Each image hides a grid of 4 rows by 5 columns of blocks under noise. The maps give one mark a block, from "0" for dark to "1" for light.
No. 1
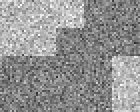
11100
11000
00001
00001
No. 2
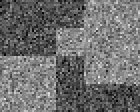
00011
00111
11011
11000
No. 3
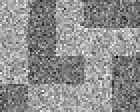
10100
10111
10010
01110
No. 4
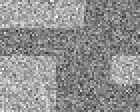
11100
00000
11001
11000
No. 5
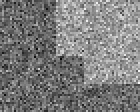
00111
00111
00011
00000
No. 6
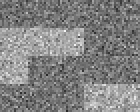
00000
11100
10000
00011
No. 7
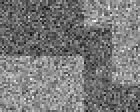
00011
00001
11101
11100
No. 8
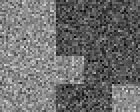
11000
11000
11100
11001
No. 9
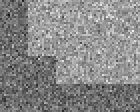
01111
01111
00111
00000
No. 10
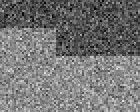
00000
11000
11111
11111
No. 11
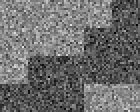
11110
11100
10000
00011
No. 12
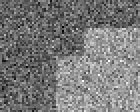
00000
00011
00111
00111
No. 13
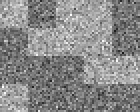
10110
01110
00011
10000
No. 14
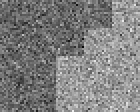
00001
00011
00111
00111
